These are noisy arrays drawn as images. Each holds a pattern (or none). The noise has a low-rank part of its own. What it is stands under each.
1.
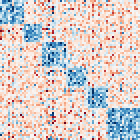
blocks along the diagonal
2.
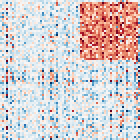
one block
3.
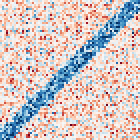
a diagonal band
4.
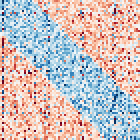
a diagonal band
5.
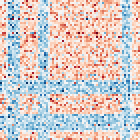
bands of rows crossing bands of columns
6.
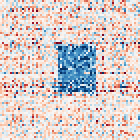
one block
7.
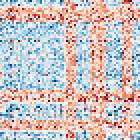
bands of rows crossing bands of columns
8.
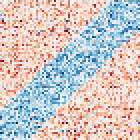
a diagonal band
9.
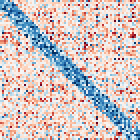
a diagonal band
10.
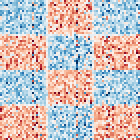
a checkerboard
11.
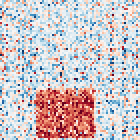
one block
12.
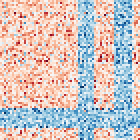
bands of rows crossing bands of columns
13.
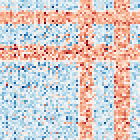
bands of rows crossing bands of columns
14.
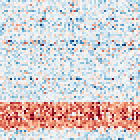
one band of rows
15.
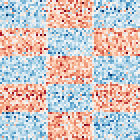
a checkerboard
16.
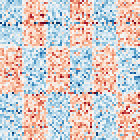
a checkerboard
